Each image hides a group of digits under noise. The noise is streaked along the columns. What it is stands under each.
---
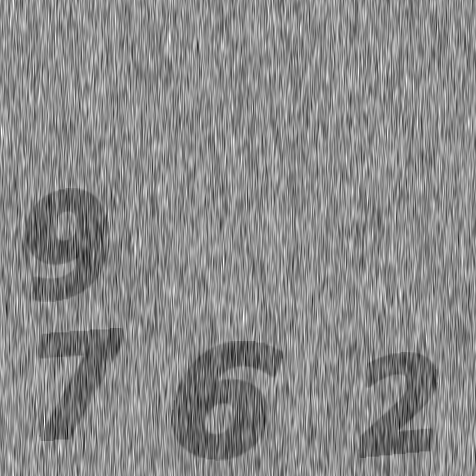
middle left: 9; bottom left: 7; bottom middle: 6; bottom right: 2
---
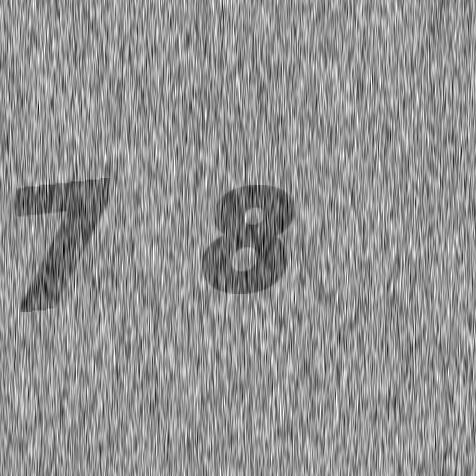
middle left: 7; centre: 8
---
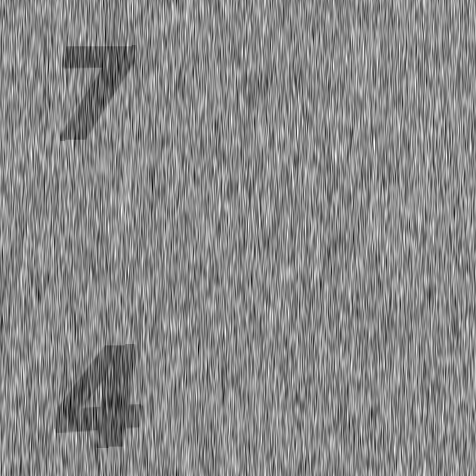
top left: 7; bottom left: 4
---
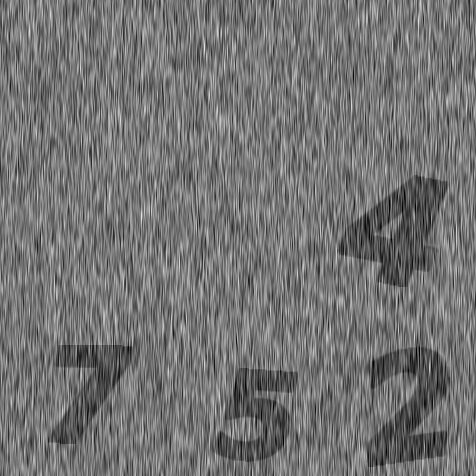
middle right: 4; bottom left: 7; bottom middle: 5; bottom right: 2
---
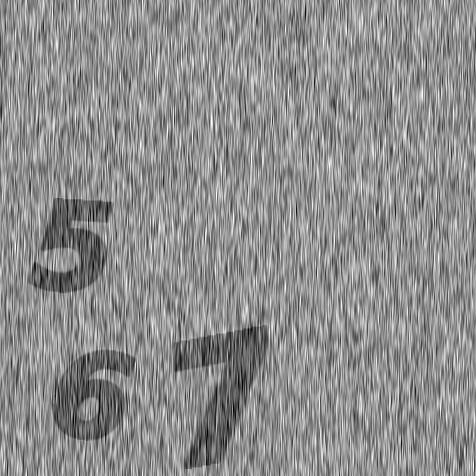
middle left: 5; bottom left: 6; bottom middle: 7
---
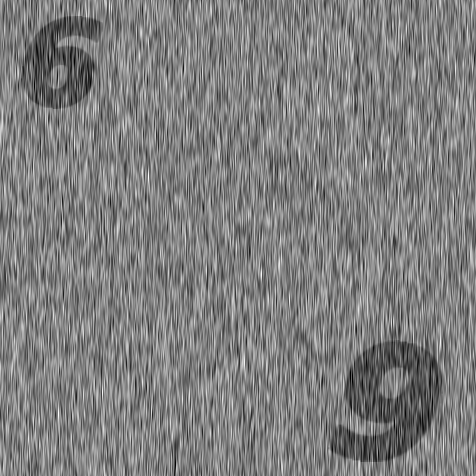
top left: 6; bottom right: 9
